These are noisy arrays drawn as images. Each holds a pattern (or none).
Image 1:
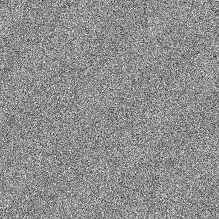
diagonal stripes
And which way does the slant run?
bottom left to top right
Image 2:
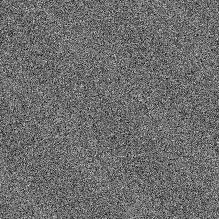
diagonal stripes
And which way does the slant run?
top left to bottom right
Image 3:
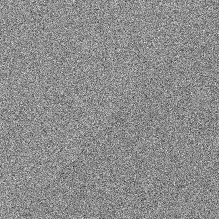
a sharp edge
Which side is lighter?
top left
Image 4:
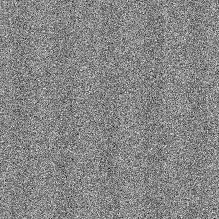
vertical stripes
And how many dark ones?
5
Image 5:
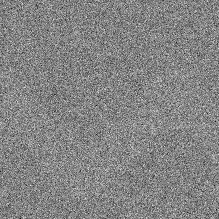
a wavy band
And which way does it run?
left to right
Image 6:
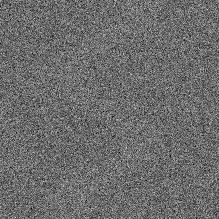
a wavy band
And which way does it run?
top to bottom
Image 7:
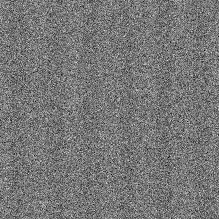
vertical stripes
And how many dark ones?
6
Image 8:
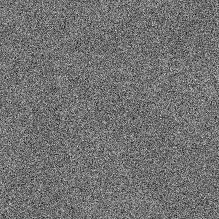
spokes from one point
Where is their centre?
top left
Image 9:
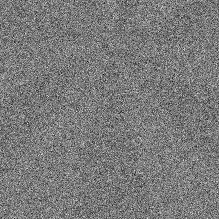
spokes from one point
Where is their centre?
top middle
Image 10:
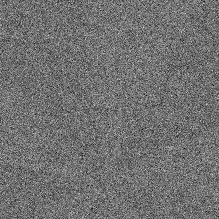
spokes from one point
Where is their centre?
bottom middle
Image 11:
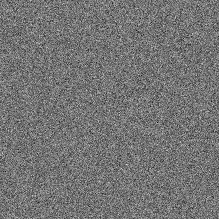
only noise
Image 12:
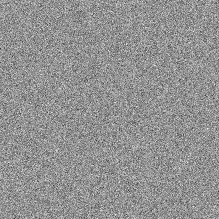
only noise
